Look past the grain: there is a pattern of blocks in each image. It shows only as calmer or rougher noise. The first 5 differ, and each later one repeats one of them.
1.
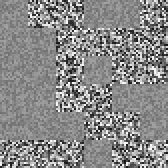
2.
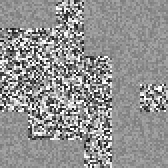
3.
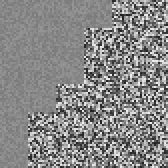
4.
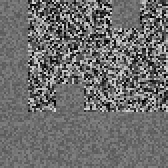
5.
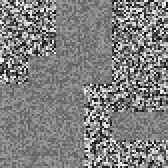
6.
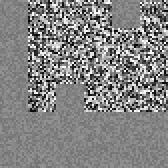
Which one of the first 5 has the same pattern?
4
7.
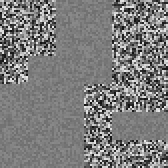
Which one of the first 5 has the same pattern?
5
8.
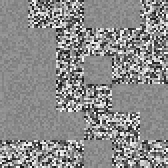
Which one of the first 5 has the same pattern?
1
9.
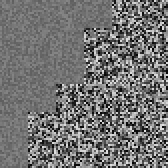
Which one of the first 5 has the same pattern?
3
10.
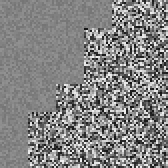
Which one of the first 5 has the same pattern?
3
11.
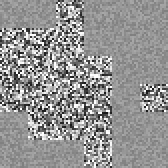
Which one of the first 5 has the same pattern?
2
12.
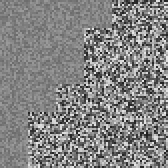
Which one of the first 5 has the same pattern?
3
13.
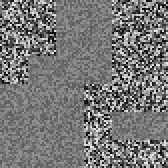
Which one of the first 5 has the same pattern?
5
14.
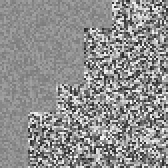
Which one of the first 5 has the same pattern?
3
